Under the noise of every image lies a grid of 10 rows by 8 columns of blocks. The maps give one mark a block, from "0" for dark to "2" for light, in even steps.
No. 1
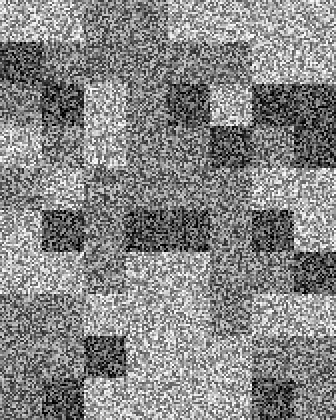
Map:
2 2 1 1 2 2 2 2
0 1 1 1 1 1 2 2
1 0 2 1 0 2 0 0
2 1 2 1 1 0 1 0
1 2 1 1 1 1 2 2
2 0 1 0 0 1 0 2
2 2 1 2 2 1 1 0
1 1 2 2 2 1 2 2
1 1 0 2 2 2 1 1
1 0 2 2 2 2 0 1
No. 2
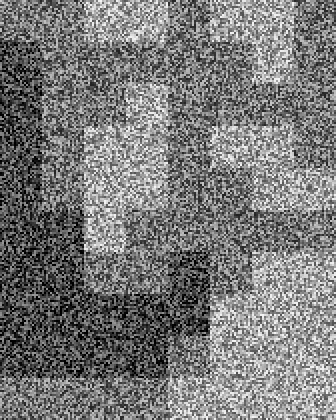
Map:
1 1 2 2 1 2 2 1
0 1 1 1 1 1 2 1
0 1 1 2 1 1 1 1
0 1 2 2 1 2 2 1
0 1 2 2 1 1 2 2
0 0 2 1 1 1 1 1
0 0 1 1 0 1 2 2
0 0 0 0 0 2 2 2
0 0 0 0 1 2 2 2
1 1 1 1 2 2 2 2
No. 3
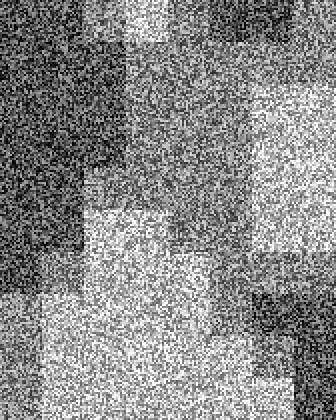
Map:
0 0 1 2 1 0 0 1
0 0 0 1 1 1 1 1
0 0 0 1 1 1 2 2
0 0 0 1 1 1 2 2
0 0 1 1 1 1 2 2
0 0 2 2 1 1 2 2
0 1 2 2 2 1 1 1
1 2 2 2 2 1 0 0
1 2 2 2 2 2 1 0
1 2 2 2 2 2 2 0
